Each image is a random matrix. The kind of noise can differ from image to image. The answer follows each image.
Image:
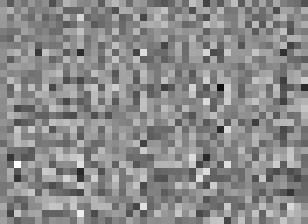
low rank plus noise
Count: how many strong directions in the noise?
three or four
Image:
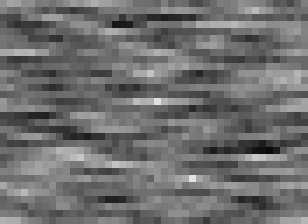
streaked along the rows
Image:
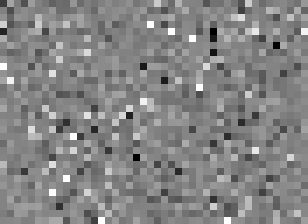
heavy tails
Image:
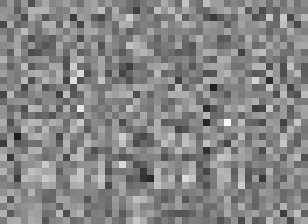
low rank plus noise
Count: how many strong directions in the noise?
three or four
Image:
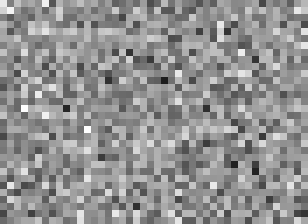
independent entries
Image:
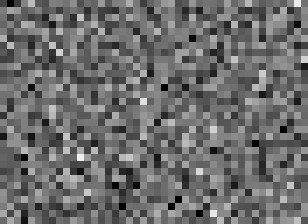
independent entries
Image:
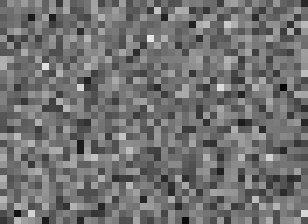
independent entries
